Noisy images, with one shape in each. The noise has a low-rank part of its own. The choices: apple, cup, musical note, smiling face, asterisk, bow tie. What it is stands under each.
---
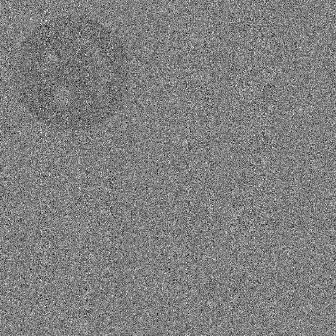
smiling face
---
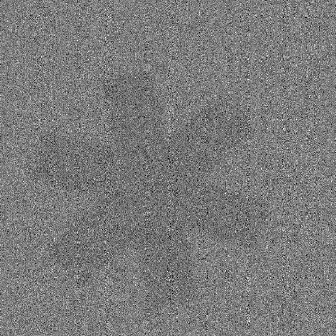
asterisk
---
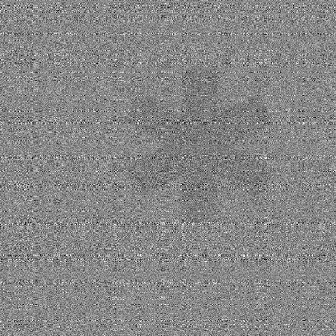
asterisk
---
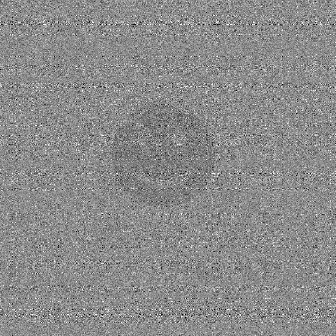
smiling face
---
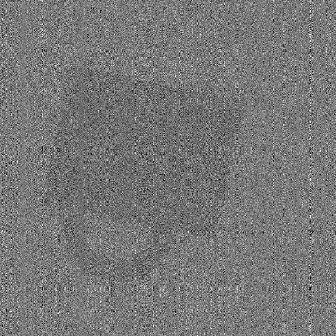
cup
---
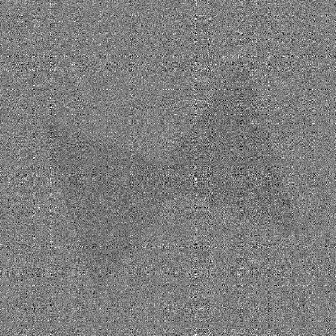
bow tie
